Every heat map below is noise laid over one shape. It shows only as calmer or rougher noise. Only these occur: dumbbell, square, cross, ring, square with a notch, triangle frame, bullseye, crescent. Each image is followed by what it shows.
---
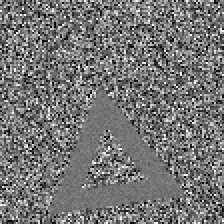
triangle frame
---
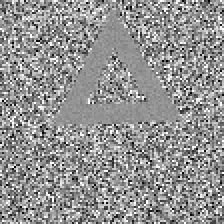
triangle frame
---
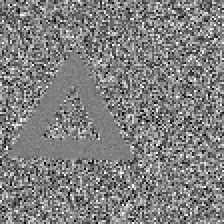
triangle frame
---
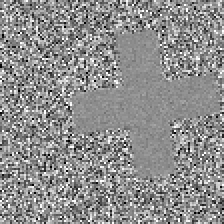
cross
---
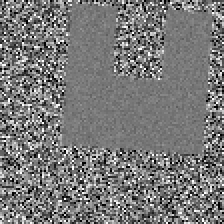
square with a notch
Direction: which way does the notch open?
up
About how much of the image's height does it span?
two thirds
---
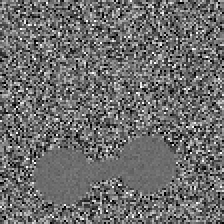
dumbbell
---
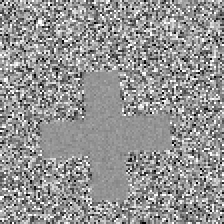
cross
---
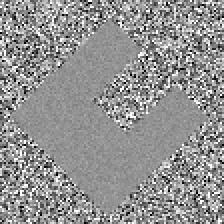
square with a notch
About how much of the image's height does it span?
nearly all
